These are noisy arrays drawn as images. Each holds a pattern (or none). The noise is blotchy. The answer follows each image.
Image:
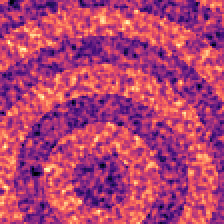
rings round one point
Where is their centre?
bottom middle
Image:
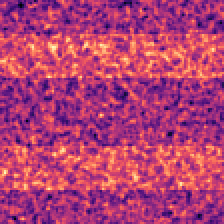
horizontal stripes
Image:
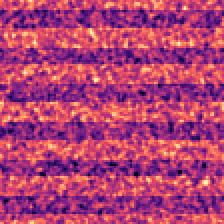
horizontal stripes
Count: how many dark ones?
6
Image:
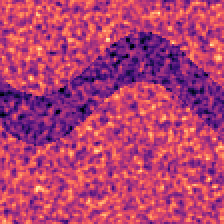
a wavy band
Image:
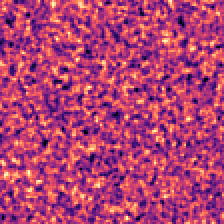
only noise
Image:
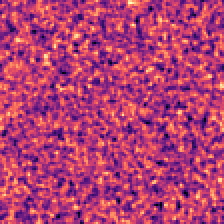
only noise
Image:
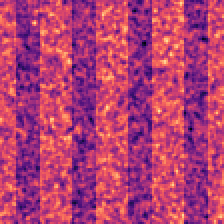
vertical stripes
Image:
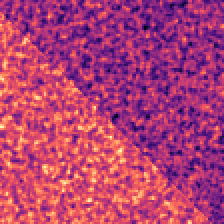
a sharp edge
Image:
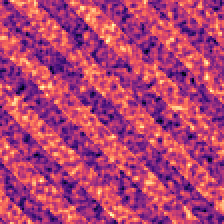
diagonal stripes
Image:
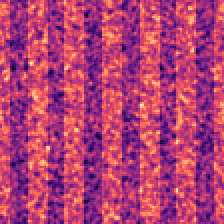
vertical stripes
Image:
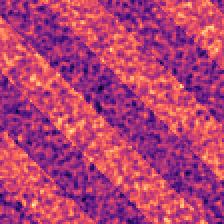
diagonal stripes
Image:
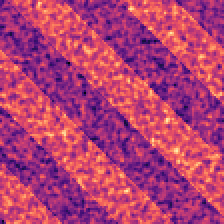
diagonal stripes
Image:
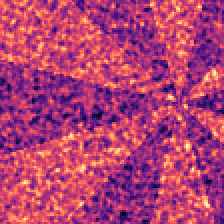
spokes from one point
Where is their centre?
middle right
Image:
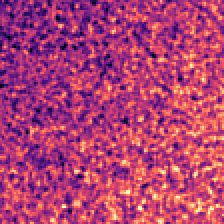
a smooth slope
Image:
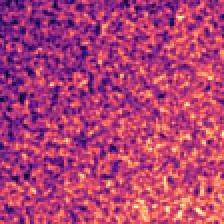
a smooth slope
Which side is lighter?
bottom right
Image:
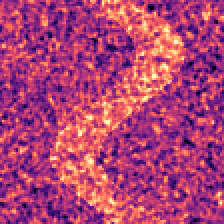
a wavy band
